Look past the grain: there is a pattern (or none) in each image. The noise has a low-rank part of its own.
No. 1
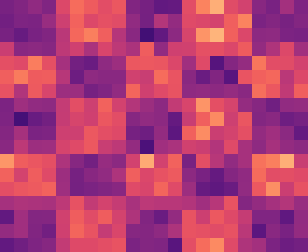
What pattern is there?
a checkerboard
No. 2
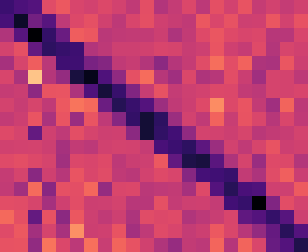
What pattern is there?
a diagonal band
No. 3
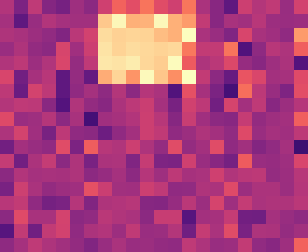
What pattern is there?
one block
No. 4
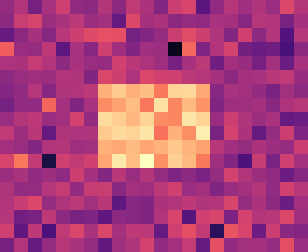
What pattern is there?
one block
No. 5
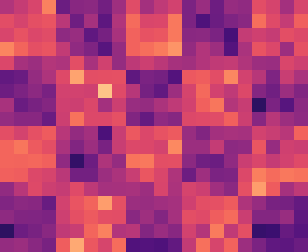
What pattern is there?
a checkerboard
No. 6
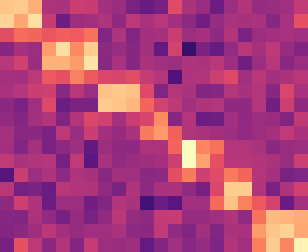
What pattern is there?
blocks along the diagonal
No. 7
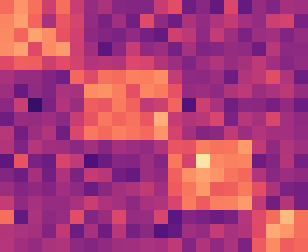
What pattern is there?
blocks along the diagonal
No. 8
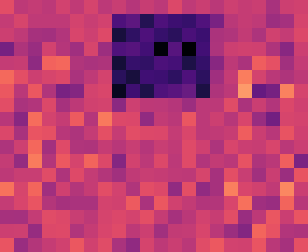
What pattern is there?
one block
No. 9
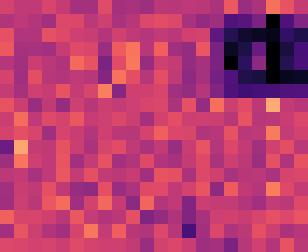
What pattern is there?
one block
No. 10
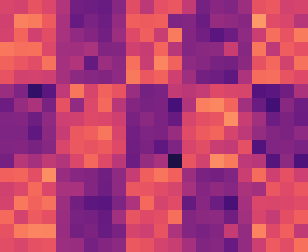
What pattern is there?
a checkerboard
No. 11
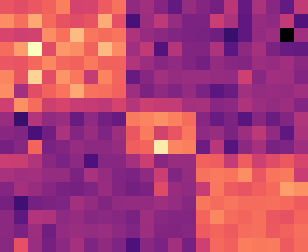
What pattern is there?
blocks along the diagonal
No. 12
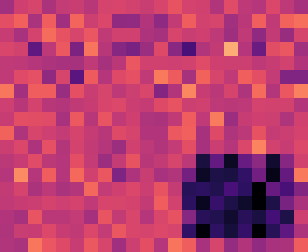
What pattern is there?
one block
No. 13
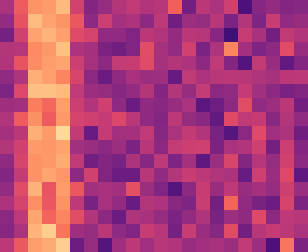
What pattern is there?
one band of columns
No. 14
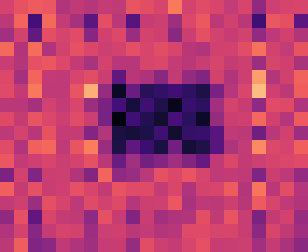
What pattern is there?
one block
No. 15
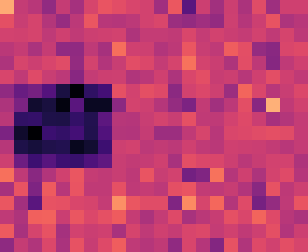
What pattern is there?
one block
